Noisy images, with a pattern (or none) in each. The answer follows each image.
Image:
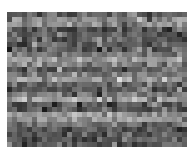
bands of rows
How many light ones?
5
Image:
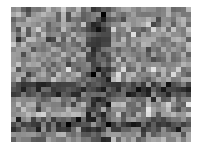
bands of rows crossing bands of columns
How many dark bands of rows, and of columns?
2 and 1
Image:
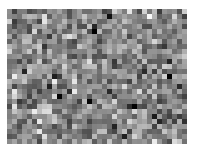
only noise
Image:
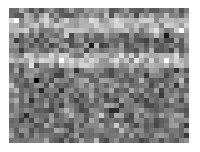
bands of rows
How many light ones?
2
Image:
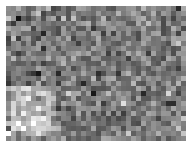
one block
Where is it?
bottom left
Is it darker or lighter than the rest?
lighter
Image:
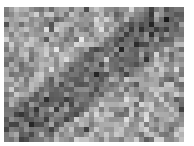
a diagonal band
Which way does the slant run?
bottom left to top right
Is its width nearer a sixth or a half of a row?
a half
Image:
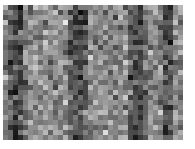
bands of columns
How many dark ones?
4
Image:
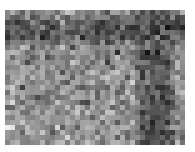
bands of rows crossing bands of columns
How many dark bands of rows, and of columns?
1 and 1
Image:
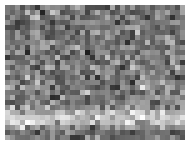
one band of rows
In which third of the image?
bottom
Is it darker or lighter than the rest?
lighter
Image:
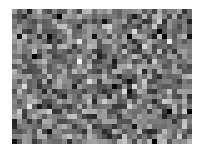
only noise
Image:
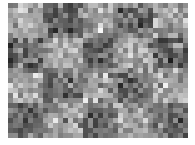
a checkerboard
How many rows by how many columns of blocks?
4 by 5
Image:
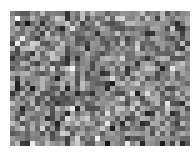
only noise
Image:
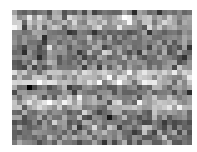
bands of rows
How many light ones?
3
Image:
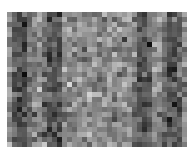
bands of columns
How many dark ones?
4
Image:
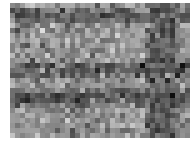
bands of rows crossing bands of columns
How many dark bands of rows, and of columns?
3 and 1
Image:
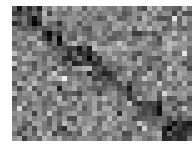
blocks along the diagonal
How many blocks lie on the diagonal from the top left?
7
